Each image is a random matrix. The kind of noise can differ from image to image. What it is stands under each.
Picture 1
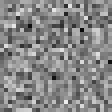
low rank plus noise
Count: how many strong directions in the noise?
two
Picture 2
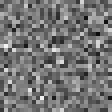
low rank plus noise
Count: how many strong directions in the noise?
five to eight
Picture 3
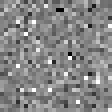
heavy tails
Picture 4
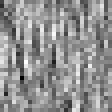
streaked along the columns
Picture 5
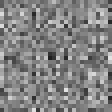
low rank plus noise
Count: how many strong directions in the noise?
two
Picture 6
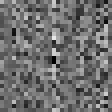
columns of uneven size
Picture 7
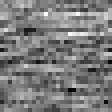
streaked along the rows
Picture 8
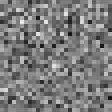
independent entries
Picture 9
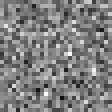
independent entries
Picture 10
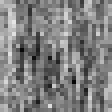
streaked along the columns
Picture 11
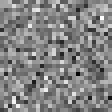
independent entries
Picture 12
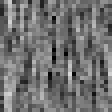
streaked along the columns
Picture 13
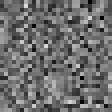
low rank plus noise
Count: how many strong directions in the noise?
three or four
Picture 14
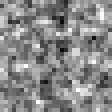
blotchy
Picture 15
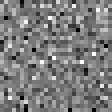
heavy tails
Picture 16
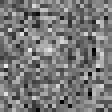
low rank plus noise
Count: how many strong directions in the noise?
five to eight
